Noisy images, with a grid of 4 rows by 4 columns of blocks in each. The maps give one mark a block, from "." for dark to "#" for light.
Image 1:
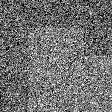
....
.##.
.###
.###
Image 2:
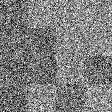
.###
..##
..#.
.#.#
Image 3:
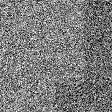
###.
###.
###.
##..
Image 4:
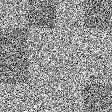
#.#.
.###
.###
###.
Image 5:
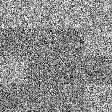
####
...#
#...
...#
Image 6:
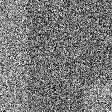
#...
#...
#...
#..#
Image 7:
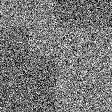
##..
.###
..##
..##
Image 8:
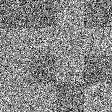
..#.
####
#.#.
##.#
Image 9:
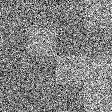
...#
.#..
..##
...#
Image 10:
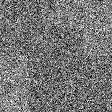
..##
...#
#...
#...
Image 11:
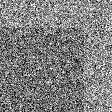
####
...#
...#
...#
